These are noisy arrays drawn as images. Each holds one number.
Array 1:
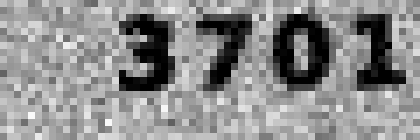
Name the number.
3701
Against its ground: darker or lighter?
darker
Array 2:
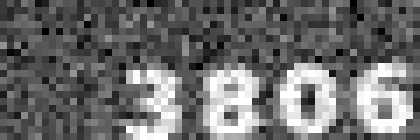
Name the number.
3806
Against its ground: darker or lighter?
lighter
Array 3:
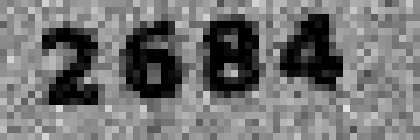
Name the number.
2684
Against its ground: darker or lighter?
darker
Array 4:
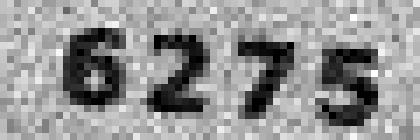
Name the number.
6275
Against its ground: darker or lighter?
darker
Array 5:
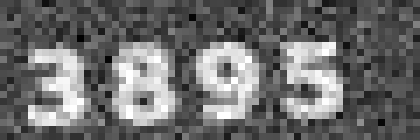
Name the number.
3895
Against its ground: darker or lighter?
lighter
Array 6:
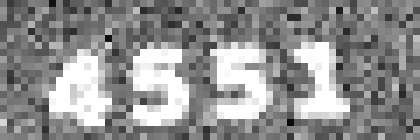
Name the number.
4551
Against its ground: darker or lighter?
lighter
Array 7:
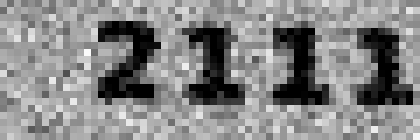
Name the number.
2111
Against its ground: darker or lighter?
darker
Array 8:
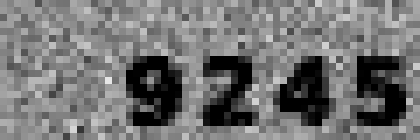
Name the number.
9245
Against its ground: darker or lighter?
darker
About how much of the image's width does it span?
two thirds
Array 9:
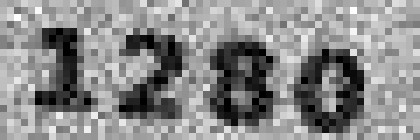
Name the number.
1280
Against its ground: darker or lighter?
darker
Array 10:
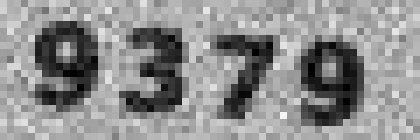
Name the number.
9379
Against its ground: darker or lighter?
darker
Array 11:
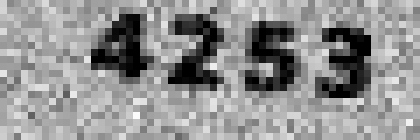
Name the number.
4253
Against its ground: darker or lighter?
darker
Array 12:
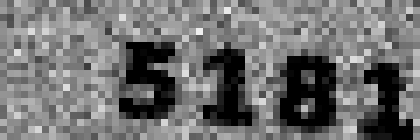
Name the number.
5181
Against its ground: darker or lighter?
darker
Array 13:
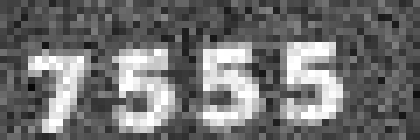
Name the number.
7555
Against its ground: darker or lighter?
lighter
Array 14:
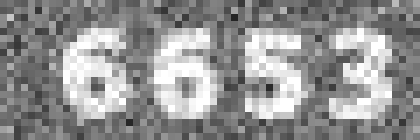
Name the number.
6653
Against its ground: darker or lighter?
lighter
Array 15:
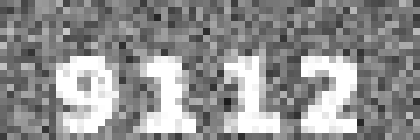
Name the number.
9112
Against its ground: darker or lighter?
lighter
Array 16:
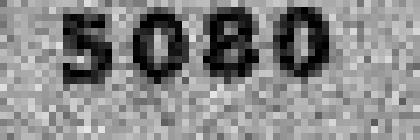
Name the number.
5080
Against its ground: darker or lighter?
darker
